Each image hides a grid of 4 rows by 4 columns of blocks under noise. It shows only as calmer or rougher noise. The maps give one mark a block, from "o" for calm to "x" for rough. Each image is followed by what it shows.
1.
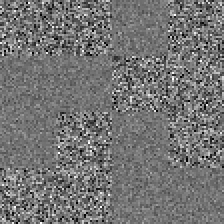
xxox
ooxx
oxox
xxoo
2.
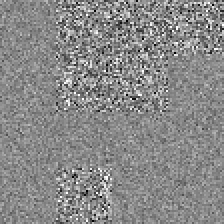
oxxx
oxxo
oooo
oxoo
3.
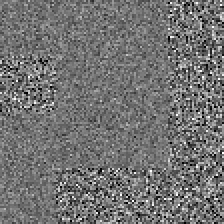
ooox
xoox
ooox
oxxx
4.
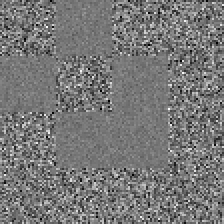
xoxx
oxox
xoox
xxxx
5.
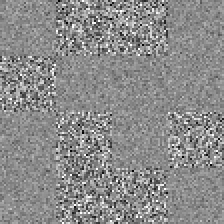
oxxo
xooo
oxox
oxxo
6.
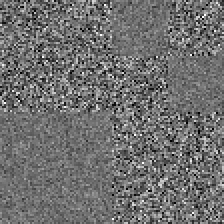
xxox
xxxo
ooxx
ooxx
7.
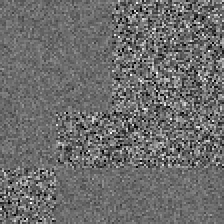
ooxx
ooxx
oxxx
xooo
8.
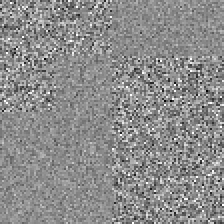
xxoo
xoxx
ooxx
ooxx
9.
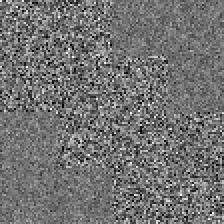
xxoo
xxxo
oxxx
ooxx
